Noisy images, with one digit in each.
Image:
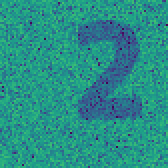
2
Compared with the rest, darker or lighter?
darker
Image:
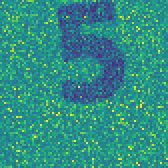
5
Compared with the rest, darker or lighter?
darker
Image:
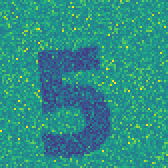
5
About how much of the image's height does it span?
two thirds
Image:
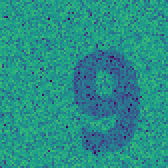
9
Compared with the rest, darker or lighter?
darker
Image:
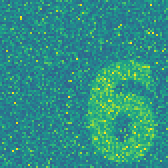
6
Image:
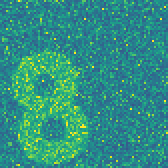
8
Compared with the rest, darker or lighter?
lighter
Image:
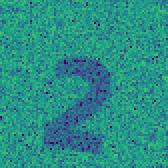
2
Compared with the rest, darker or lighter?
darker
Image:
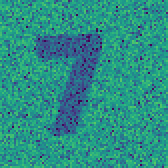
7
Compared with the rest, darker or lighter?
darker
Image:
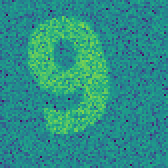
9
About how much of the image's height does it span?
two thirds
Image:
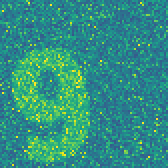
9
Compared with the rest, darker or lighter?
lighter
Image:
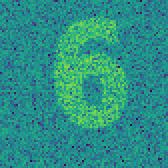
6
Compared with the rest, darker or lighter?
lighter
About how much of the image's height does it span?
two thirds
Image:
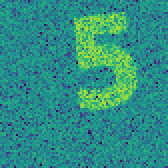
5
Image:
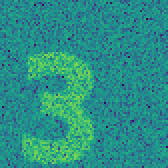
3
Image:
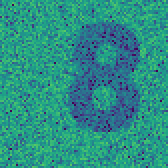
8
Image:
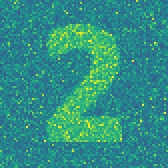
2
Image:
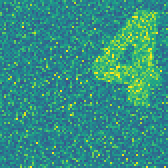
4
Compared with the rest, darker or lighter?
lighter
